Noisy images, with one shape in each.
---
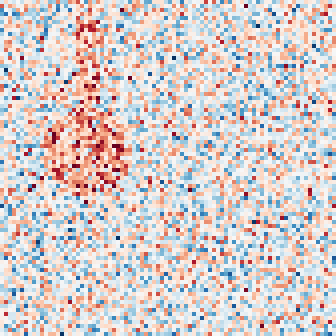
lollipop
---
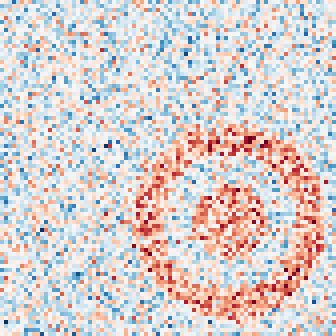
bullseye
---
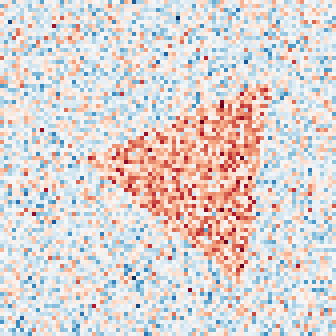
triangle
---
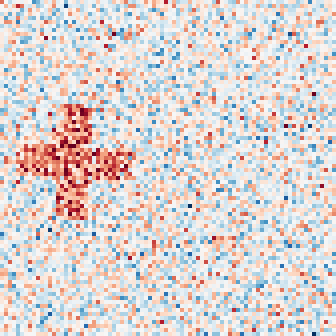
cross
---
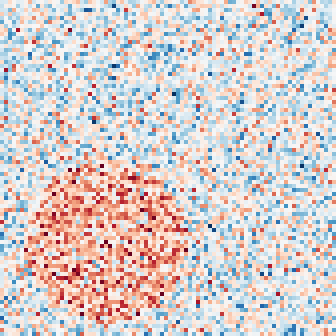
disc
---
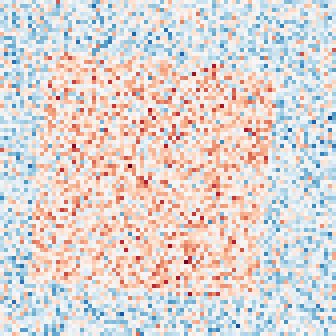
square
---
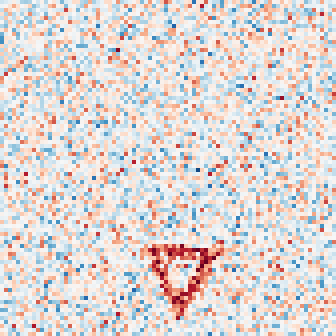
triangle frame
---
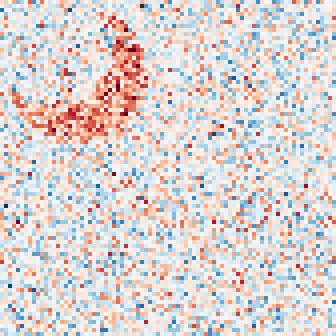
crescent
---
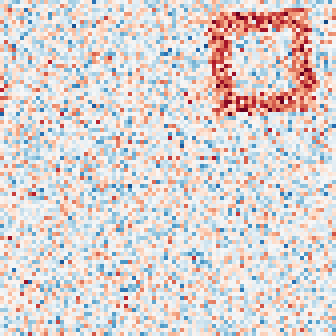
square frame
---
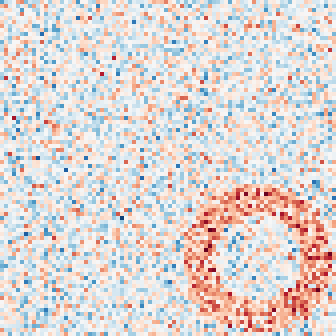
ring
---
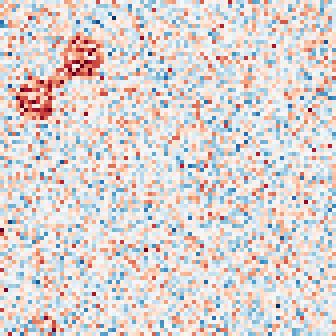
dumbbell
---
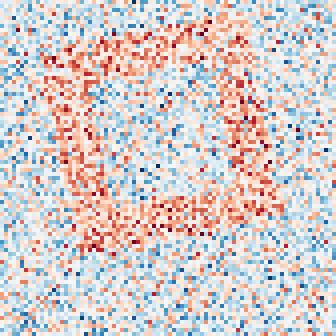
square frame
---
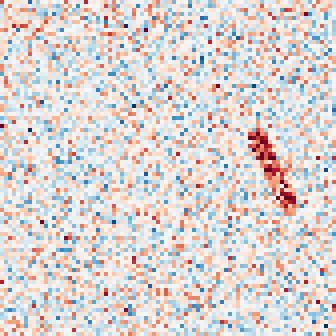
bar
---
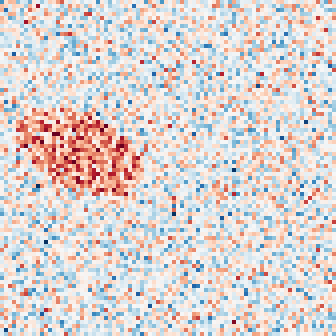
ellipse
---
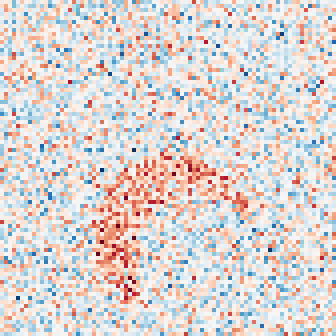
crescent
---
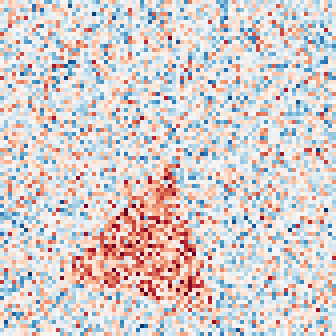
triangle
